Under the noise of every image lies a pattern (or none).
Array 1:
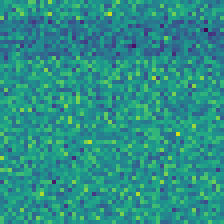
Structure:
one band of rows
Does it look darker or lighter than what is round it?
darker
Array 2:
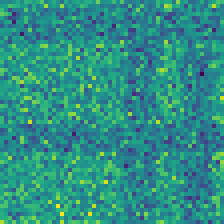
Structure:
bands of rows crossing bands of columns
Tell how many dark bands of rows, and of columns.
2 and 2
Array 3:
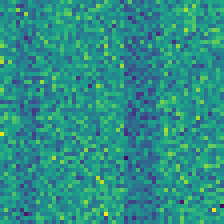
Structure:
bands of columns
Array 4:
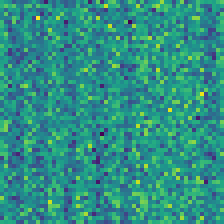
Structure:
bands of columns
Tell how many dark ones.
6
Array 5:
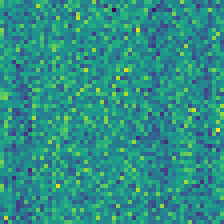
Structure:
bands of columns
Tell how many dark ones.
3
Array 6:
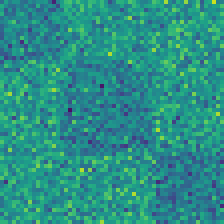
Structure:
blocks along the diagonal
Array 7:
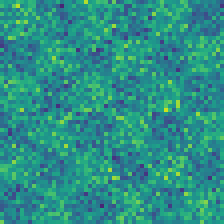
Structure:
a checkerboard
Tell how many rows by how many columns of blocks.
6 by 6
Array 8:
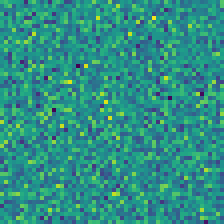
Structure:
only noise
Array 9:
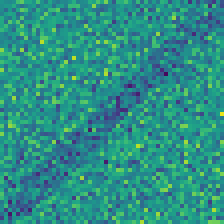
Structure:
a diagonal band
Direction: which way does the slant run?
bottom left to top right
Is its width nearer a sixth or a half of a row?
a sixth
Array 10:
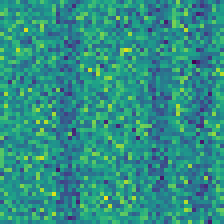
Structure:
bands of columns
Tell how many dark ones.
3
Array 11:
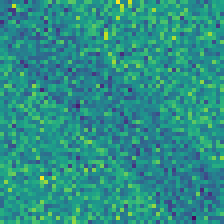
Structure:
a diagonal band
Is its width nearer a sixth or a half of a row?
a half
